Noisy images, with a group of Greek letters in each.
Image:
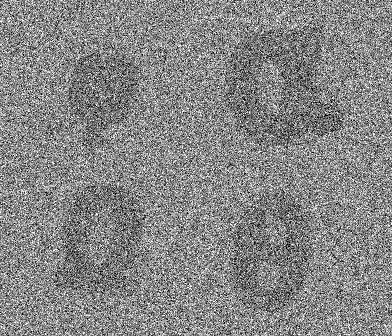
top left: phi; top right: alpha; bottom left: omega; bottom right: theta
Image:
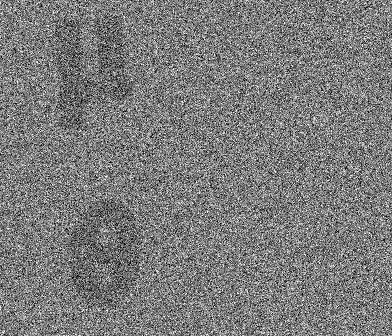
top left: mu; bottom left: theta
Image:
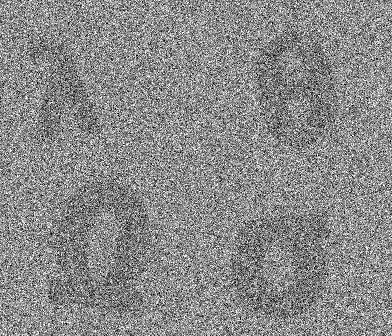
top left: lambda; top right: theta; bottom left: omega; bottom right: sigma
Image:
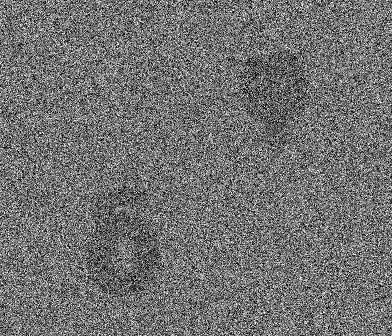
top right: phi; bottom left: delta
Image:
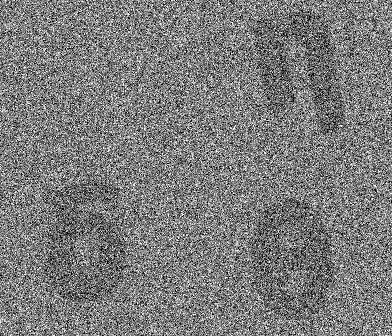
top right: eta; bottom left: delta; bottom right: theta
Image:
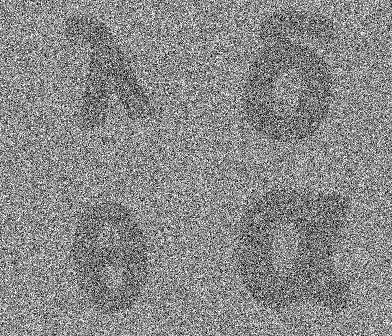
top left: lambda; top right: delta; bottom left: theta; bottom right: alpha
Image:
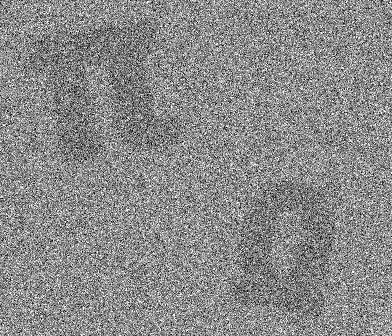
top left: pi; bottom right: omega
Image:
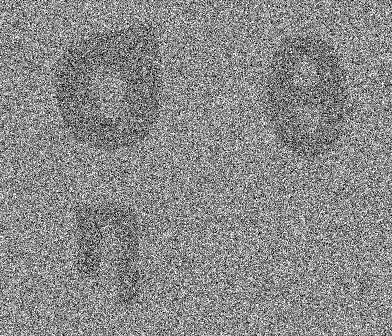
top left: sigma; top right: theta; bottom left: eta
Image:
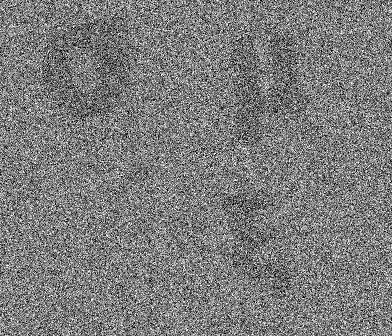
top left: sigma; top right: mu; bottom right: xi
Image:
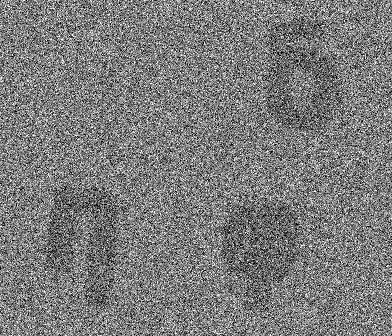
top right: delta; bottom left: eta; bottom right: phi
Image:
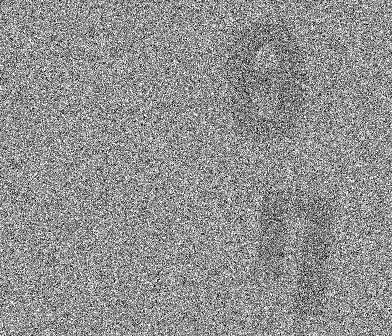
top right: theta; bottom right: eta
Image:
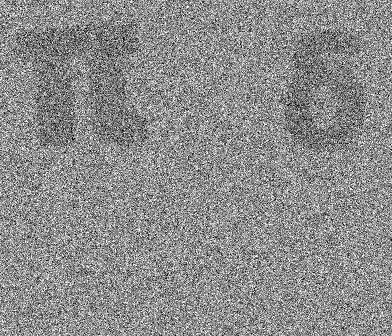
top left: pi; top right: delta
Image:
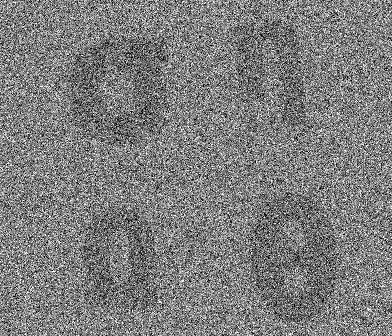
top left: sigma; top right: eta; bottom left: omega; bottom right: theta
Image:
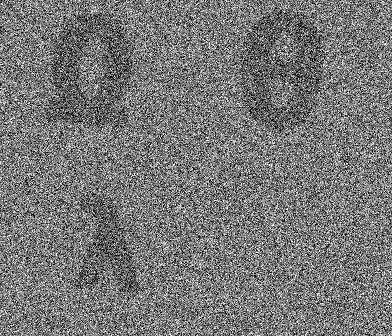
top left: omega; top right: theta; bottom left: lambda
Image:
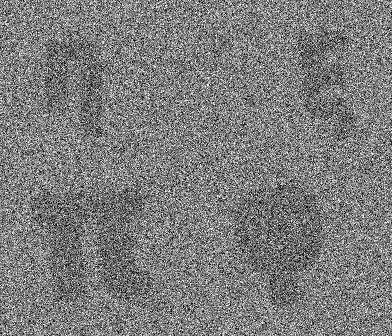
top left: eta; top right: xi; bottom left: pi; bottom right: phi
